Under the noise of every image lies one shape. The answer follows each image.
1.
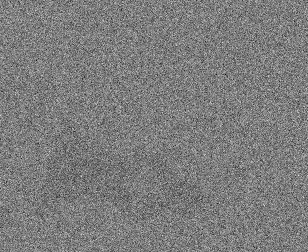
chess bishop
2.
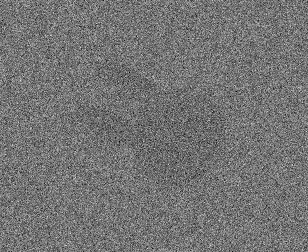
rabbit's head
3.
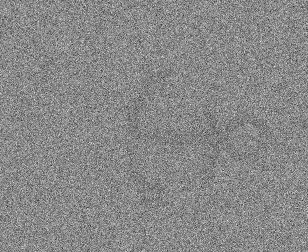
anchor
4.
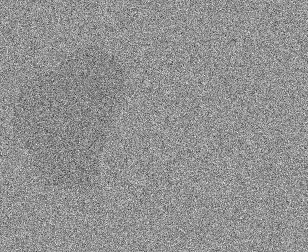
cloud
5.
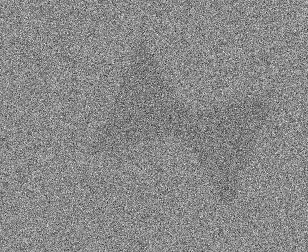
bow tie
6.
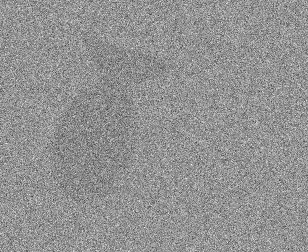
fish
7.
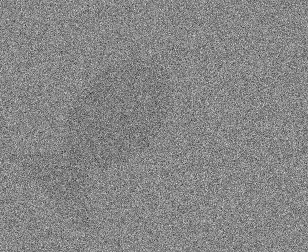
fish
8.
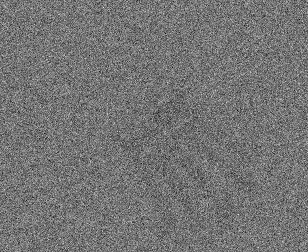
chess queen
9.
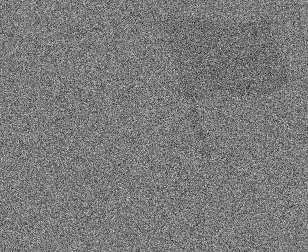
flag
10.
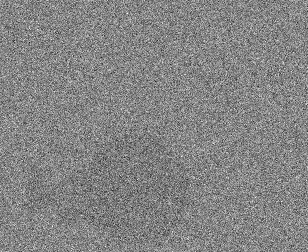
pear
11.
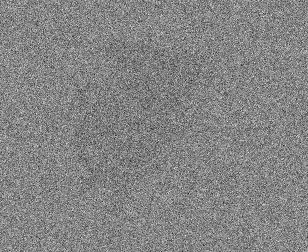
chess knight
